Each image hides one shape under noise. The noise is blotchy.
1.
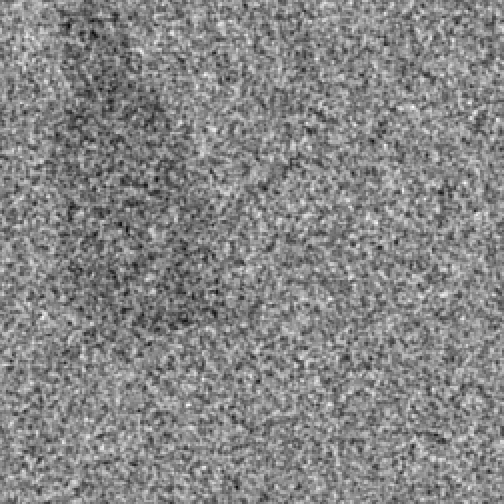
bottle
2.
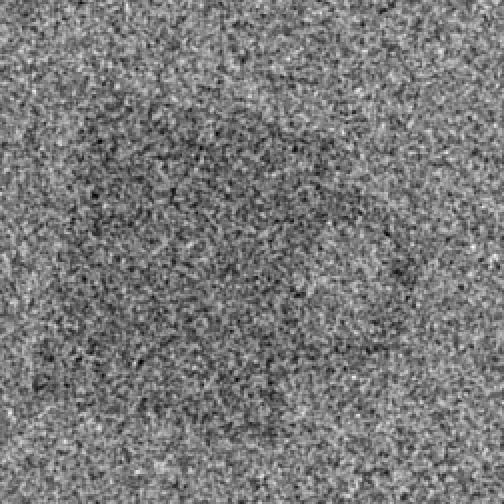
cup
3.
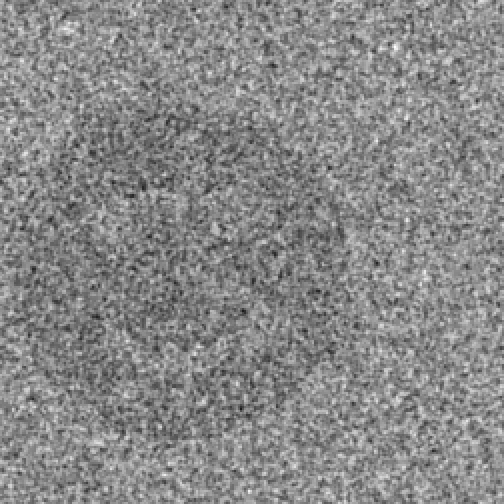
smiling face
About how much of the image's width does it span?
two thirds
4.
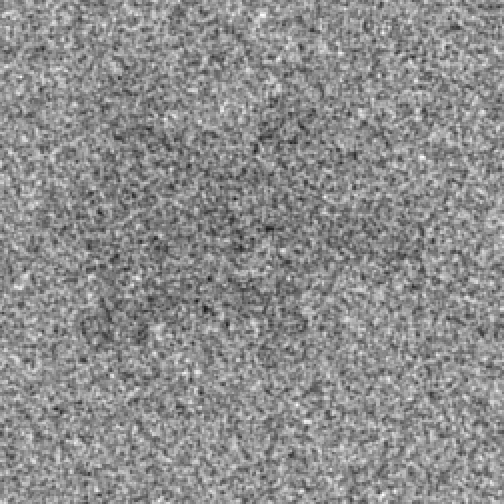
turtle
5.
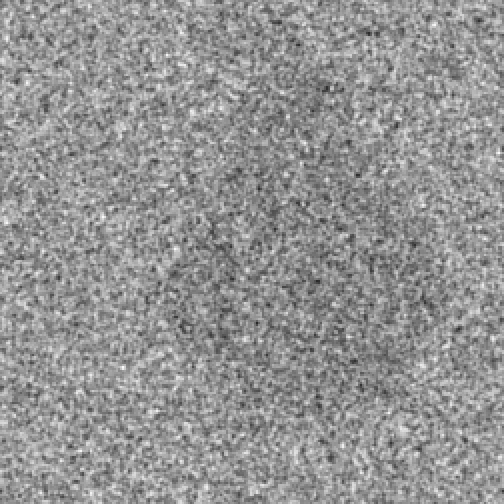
pear
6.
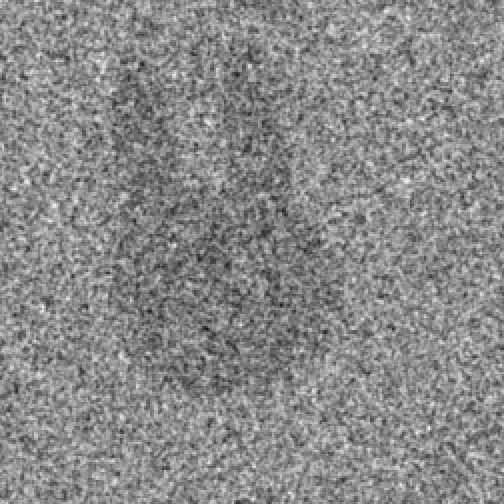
rabbit's head
